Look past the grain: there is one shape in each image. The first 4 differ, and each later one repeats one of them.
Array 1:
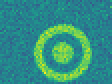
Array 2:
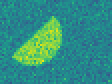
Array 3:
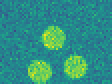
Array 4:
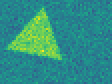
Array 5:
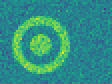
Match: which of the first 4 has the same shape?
1
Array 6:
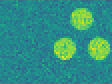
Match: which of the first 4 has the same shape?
3
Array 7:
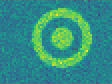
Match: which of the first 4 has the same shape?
1
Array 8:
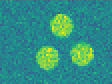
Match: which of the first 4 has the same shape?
3
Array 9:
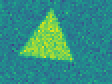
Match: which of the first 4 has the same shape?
4
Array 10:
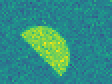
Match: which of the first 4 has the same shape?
2
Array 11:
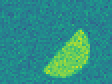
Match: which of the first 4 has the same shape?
2
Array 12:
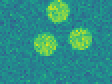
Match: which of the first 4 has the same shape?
3
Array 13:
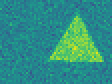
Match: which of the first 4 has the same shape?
4
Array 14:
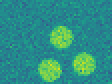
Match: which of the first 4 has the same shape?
3
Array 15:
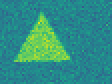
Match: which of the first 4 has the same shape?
4
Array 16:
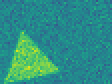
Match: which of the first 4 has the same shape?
4
